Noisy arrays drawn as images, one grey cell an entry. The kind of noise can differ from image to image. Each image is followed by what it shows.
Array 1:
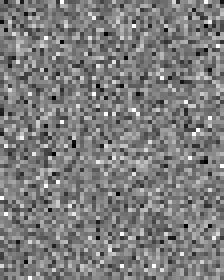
heavy tails
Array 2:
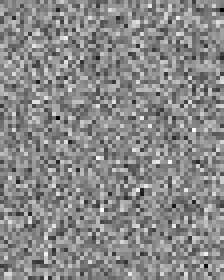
low rank plus noise
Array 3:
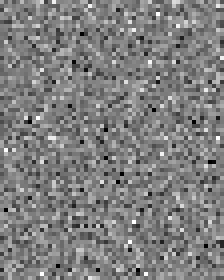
heavy tails
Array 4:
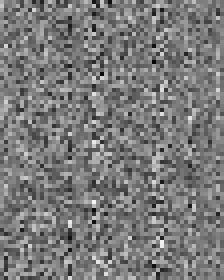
columns of uneven size
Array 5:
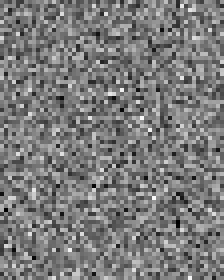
independent entries
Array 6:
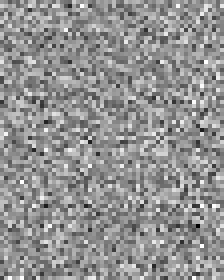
low rank plus noise
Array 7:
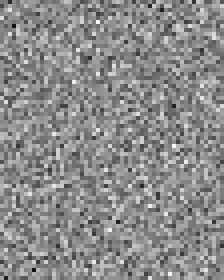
independent entries
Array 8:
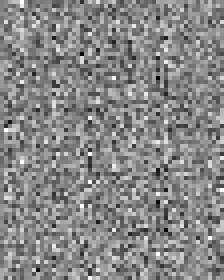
columns of uneven size
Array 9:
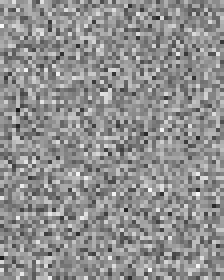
independent entries
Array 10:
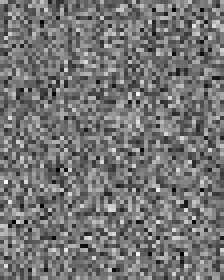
low rank plus noise
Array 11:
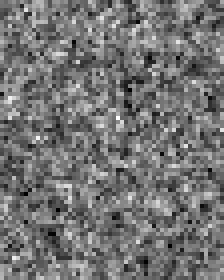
blotchy
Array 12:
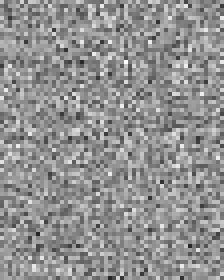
low rank plus noise
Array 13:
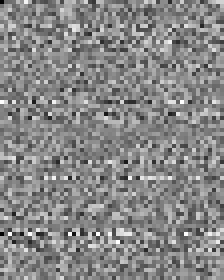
rows of uneven size
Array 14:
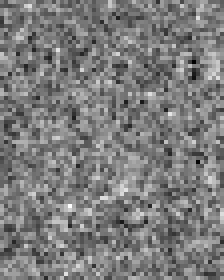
blotchy
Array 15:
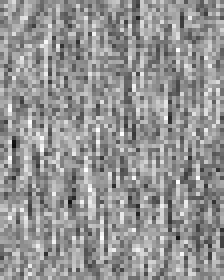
streaked along the columns
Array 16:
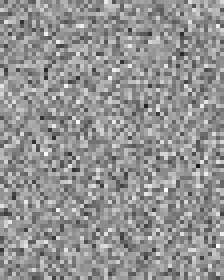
independent entries
